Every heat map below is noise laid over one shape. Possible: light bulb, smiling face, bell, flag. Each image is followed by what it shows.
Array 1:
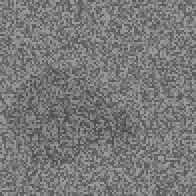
light bulb
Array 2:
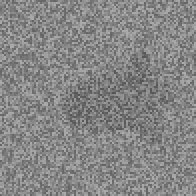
bell
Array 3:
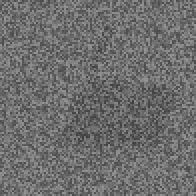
flag
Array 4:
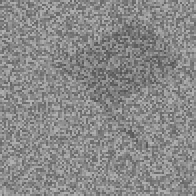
flag
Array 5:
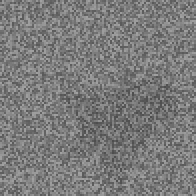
bell
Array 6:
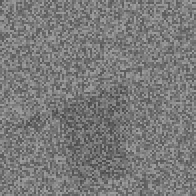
flag
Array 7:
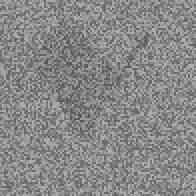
flag
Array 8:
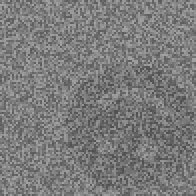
smiling face
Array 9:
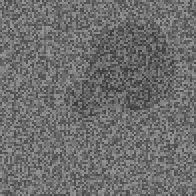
light bulb
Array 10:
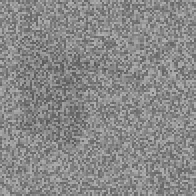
flag
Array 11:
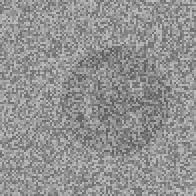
smiling face
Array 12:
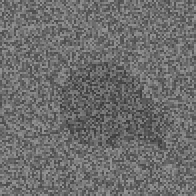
light bulb
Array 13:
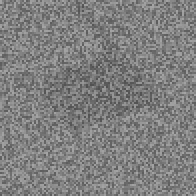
flag
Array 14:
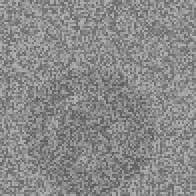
smiling face
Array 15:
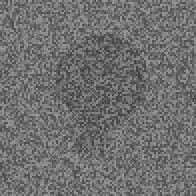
light bulb
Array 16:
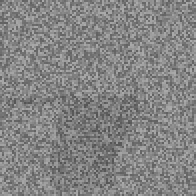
flag
